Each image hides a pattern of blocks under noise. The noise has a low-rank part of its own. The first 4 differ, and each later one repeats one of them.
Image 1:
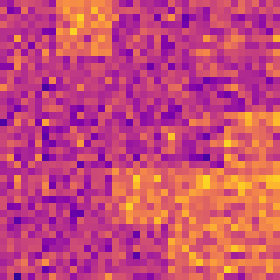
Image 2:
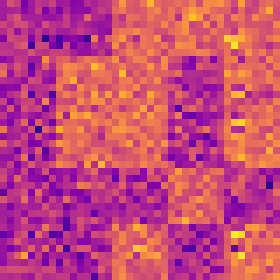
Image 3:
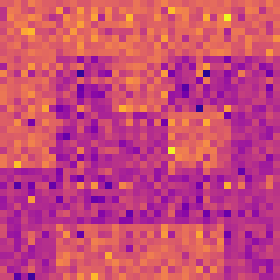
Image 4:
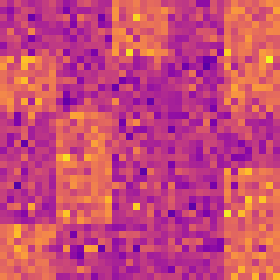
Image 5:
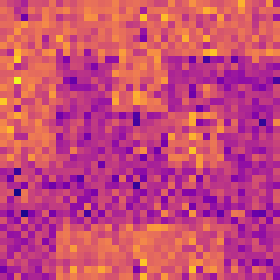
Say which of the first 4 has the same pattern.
3
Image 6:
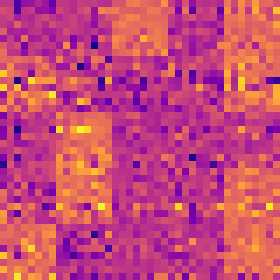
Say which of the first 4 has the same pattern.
4
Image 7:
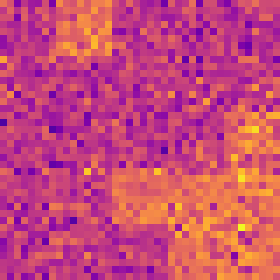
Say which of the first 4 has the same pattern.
1
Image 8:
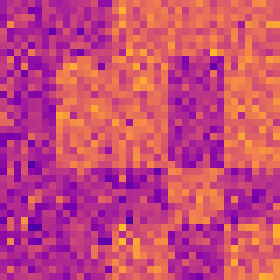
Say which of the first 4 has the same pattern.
2
